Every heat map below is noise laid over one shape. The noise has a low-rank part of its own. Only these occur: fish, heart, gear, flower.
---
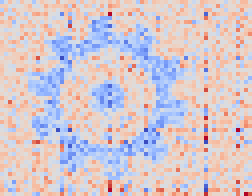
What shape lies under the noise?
gear
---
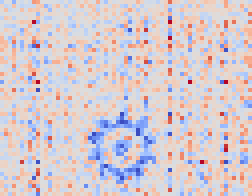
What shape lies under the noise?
gear
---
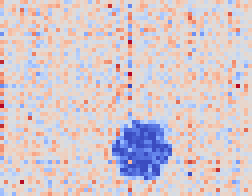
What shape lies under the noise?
flower
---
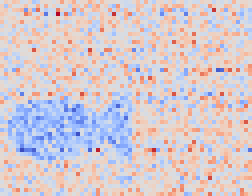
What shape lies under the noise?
fish
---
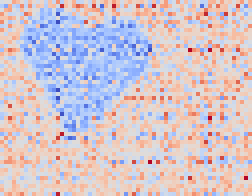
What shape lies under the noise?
heart
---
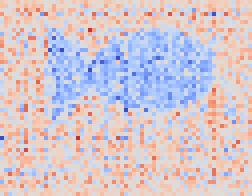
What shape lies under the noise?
fish
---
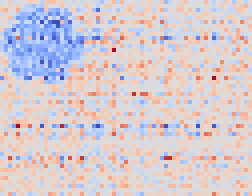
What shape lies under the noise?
flower
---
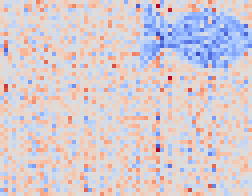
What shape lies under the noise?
fish
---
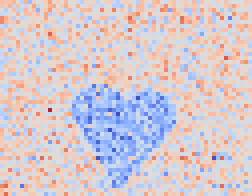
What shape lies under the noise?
heart
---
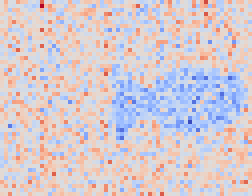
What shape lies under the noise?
fish
